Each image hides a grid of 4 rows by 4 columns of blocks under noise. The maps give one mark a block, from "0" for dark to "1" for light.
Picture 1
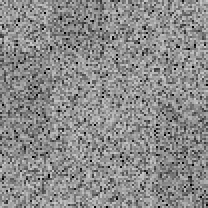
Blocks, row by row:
1 0 1 1
0 1 1 1
0 1 1 0
1 1 1 0
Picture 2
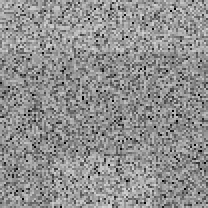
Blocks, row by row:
1 1 1 1
0 0 0 0
0 0 0 0
0 1 1 0
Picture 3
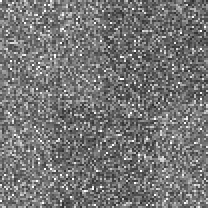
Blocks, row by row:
1 1 0 0
1 1 0 0
1 0 0 1
1 0 0 1
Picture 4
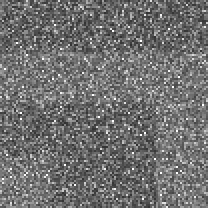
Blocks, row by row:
0 0 0 0
1 1 1 1
0 0 0 1
1 0 0 1
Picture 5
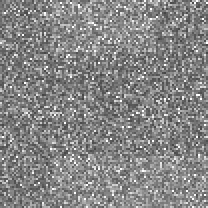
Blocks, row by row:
0 1 1 0
0 0 0 0
0 0 0 0
0 1 1 1
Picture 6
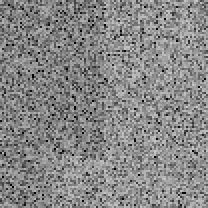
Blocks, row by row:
0 0 1 1
0 0 1 1
0 0 1 1
0 1 1 1
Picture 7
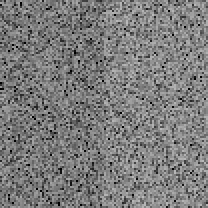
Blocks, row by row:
0 0 1 1
0 0 1 1
0 0 1 1
0 0 1 1
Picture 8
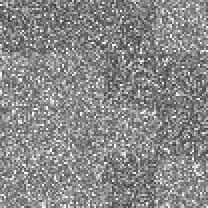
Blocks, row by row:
0 0 0 1
1 1 0 0
1 1 1 0
1 1 0 1
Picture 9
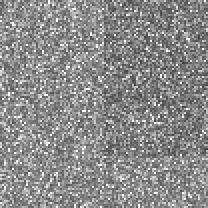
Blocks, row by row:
1 1 0 0
1 1 0 0
1 1 0 0
1 1 1 1
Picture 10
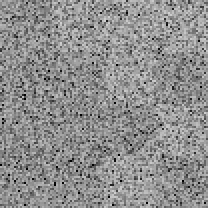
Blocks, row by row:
0 1 1 1
0 0 1 0
0 0 0 1
0 0 1 0
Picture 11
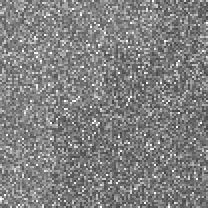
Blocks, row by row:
1 1 1 0
1 1 0 0
1 0 0 0
1 0 0 0
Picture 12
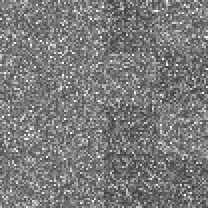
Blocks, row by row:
1 1 0 1
1 1 1 0
1 1 0 1
1 1 0 0
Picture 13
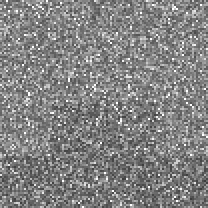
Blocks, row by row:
1 1 1 1
1 1 1 1
1 0 0 1
0 0 0 0
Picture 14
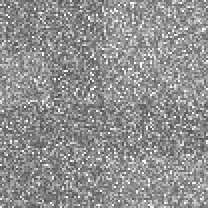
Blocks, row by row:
0 0 1 1
1 0 1 1
0 0 0 0
0 0 1 1
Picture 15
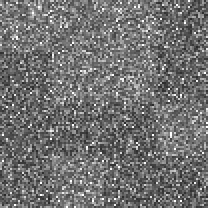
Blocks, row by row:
1 1 1 0
0 1 1 0
0 0 0 1
0 1 0 0
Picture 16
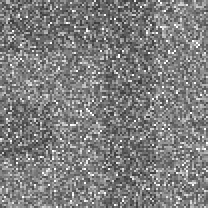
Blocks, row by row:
0 0 0 1
1 1 0 1
0 1 0 1
1 1 0 1
